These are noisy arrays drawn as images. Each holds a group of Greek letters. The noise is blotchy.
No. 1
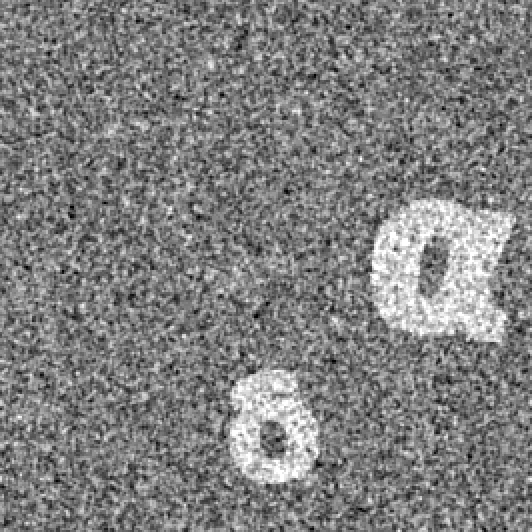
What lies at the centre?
nothing
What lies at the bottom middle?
delta
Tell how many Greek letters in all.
2
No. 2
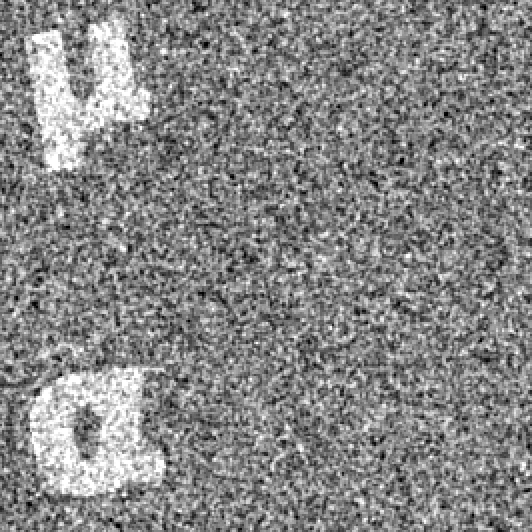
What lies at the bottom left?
alpha
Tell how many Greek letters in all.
2
